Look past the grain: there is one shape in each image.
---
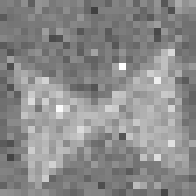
light bow tie
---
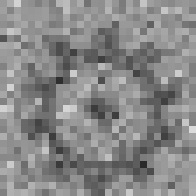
dark gear
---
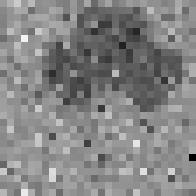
dark car
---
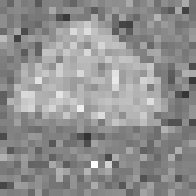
light cloud
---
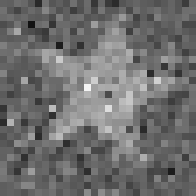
light star
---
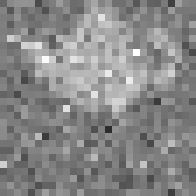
light teapot
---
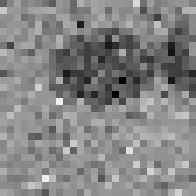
dark fish
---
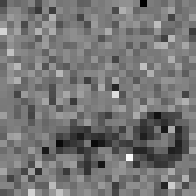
dark key
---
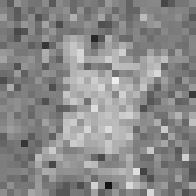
light chess rook
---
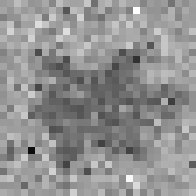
dark turtle
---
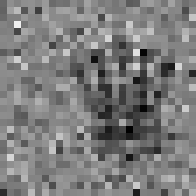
dark chess queen
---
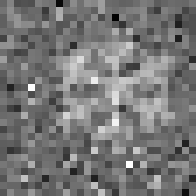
light snowflake
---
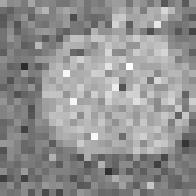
light apple
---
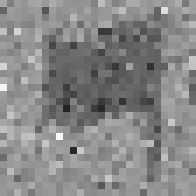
dark flag
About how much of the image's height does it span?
nearly all
